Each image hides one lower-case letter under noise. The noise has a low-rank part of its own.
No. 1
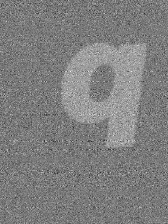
q
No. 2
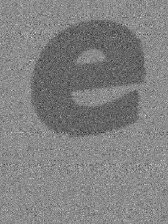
e
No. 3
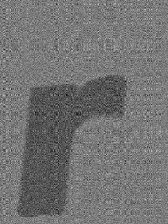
r
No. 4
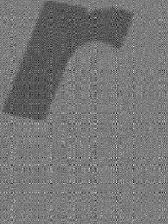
r
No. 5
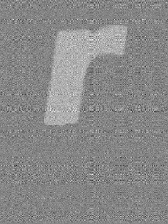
r
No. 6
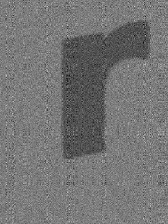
r
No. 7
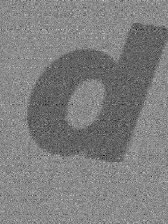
d
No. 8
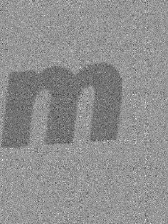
m
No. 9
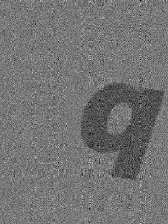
q
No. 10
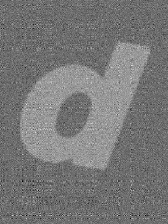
d
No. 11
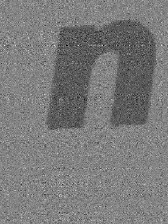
n
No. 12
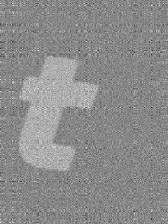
t
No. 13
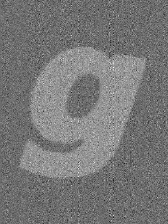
g
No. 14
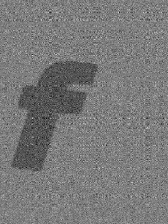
f
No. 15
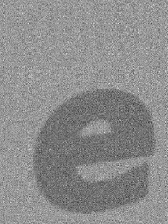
e
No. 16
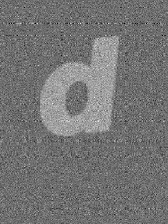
d
